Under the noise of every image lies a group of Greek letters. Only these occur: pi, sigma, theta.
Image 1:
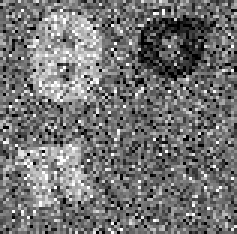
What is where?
top left: light theta; top right: dark sigma; bottom left: light pi
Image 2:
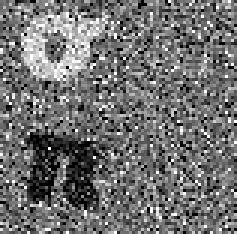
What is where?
top left: light sigma; bottom left: dark pi
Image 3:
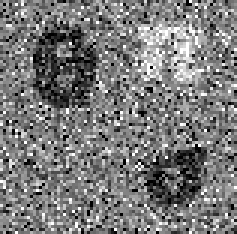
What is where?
top left: dark theta; top right: light pi; bottom right: dark sigma
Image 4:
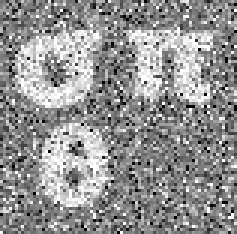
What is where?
top left: light sigma; top right: light pi; bottom left: light theta
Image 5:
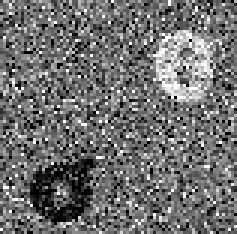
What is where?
top right: light theta; bottom left: dark sigma
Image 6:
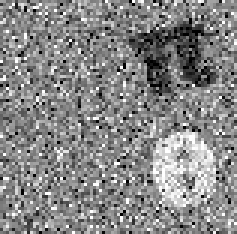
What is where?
top right: dark pi; bottom right: light theta
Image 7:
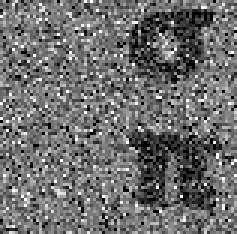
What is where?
top right: dark sigma; bottom right: dark pi
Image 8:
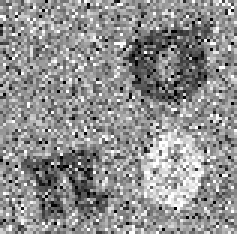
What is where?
top right: dark sigma; bottom left: dark pi; bottom right: light theta
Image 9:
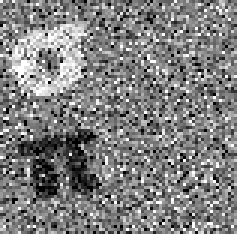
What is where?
top left: light sigma; bottom left: dark pi
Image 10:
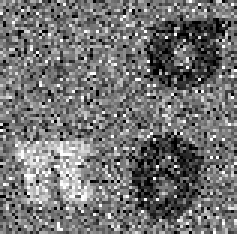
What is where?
top right: dark sigma; bottom left: light pi; bottom right: dark theta
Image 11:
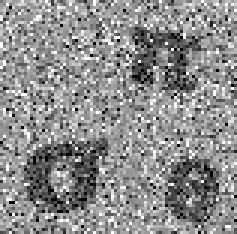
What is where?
top right: dark pi; bottom left: dark sigma; bottom right: dark theta
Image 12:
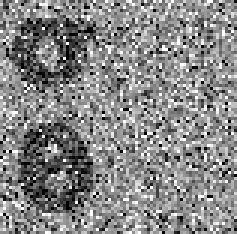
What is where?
top left: dark sigma; bottom left: dark theta
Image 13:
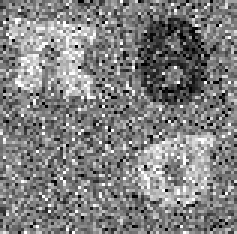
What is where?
top left: light pi; top right: dark theta; bottom right: light sigma
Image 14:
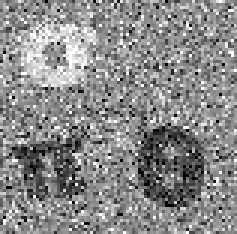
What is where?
top left: light sigma; bottom left: dark pi; bottom right: dark theta
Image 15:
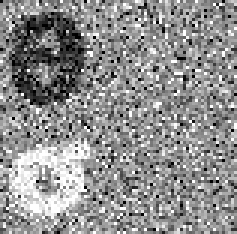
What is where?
top left: dark theta; bottom left: light sigma
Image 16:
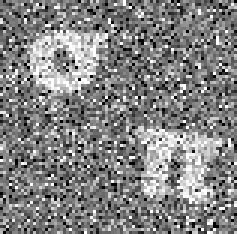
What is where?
top left: light sigma; bottom right: light pi
